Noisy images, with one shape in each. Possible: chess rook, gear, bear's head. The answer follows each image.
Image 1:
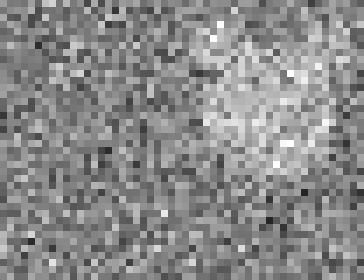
light bear's head
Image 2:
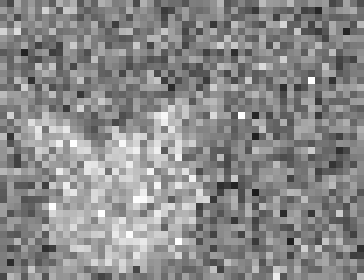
light bear's head
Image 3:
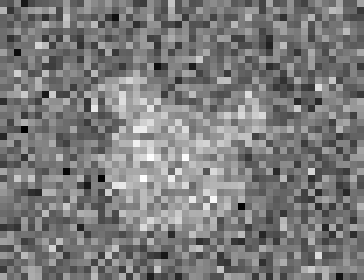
light bear's head
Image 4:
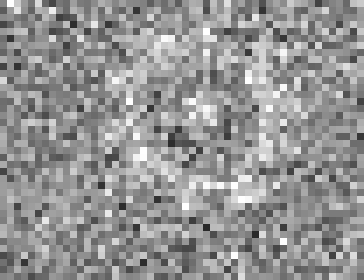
light gear
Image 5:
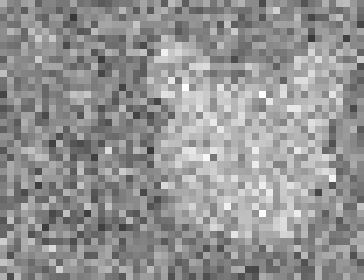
light bear's head
